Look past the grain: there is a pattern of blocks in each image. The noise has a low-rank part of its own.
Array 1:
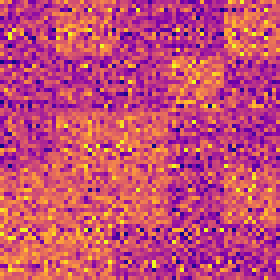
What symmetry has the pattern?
mirrored about the diagonal from the bottom left
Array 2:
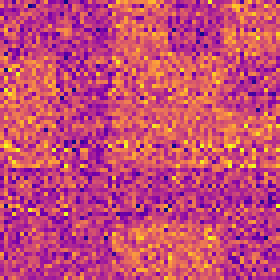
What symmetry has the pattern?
mirrored about the diagonal from the bottom left
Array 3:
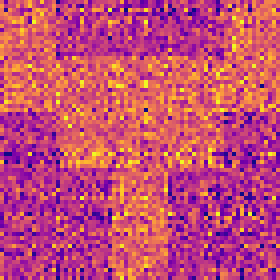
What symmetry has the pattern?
left and right mirror each other
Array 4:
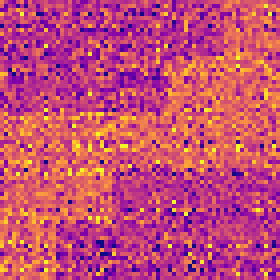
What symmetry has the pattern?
the same after a half turn
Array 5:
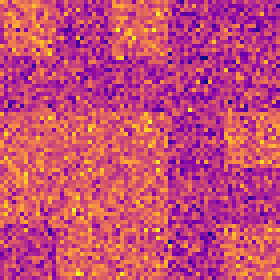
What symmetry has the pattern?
mirrored about the diagonal from the bottom left
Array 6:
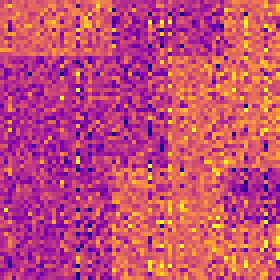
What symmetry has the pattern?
no symmetry
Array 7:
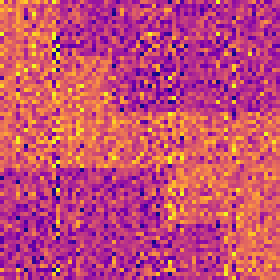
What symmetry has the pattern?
the same after a half turn
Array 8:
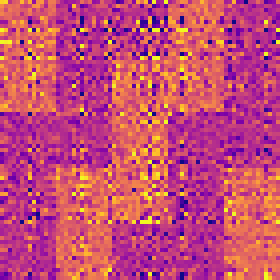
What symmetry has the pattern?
the same after a half turn
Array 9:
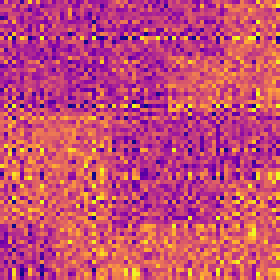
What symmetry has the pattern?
no symmetry
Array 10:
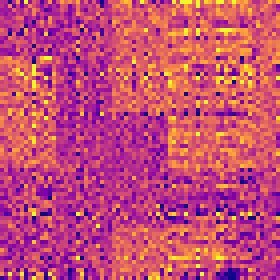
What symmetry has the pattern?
mirrored about the diagonal from the bottom left
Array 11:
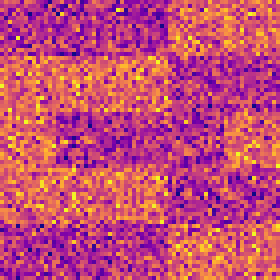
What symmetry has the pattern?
top and bottom mirror each other
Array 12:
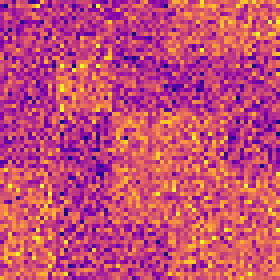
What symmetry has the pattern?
mirrored about the diagonal from the top left
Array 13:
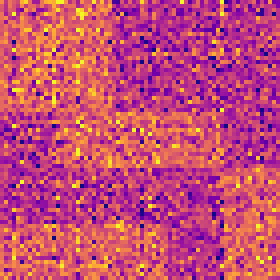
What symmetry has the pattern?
no symmetry
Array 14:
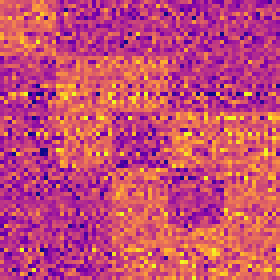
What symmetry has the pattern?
mirrored about the diagonal from the top left
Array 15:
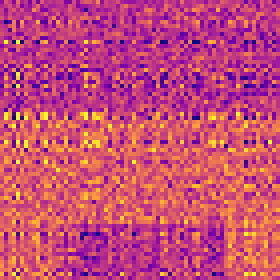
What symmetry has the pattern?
left and right mirror each other
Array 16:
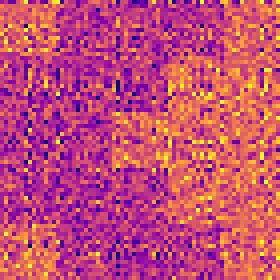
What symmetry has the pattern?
top and bottom mirror each other
